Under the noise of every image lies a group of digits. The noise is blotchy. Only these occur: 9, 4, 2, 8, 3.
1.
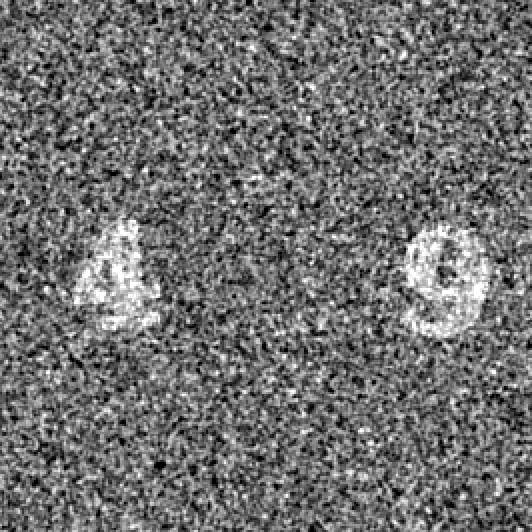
middle left: 4; middle right: 9
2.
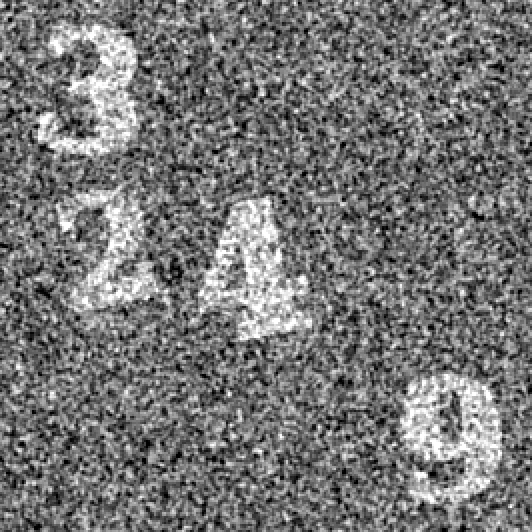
top left: 3; middle left: 2; centre: 4; bottom right: 9
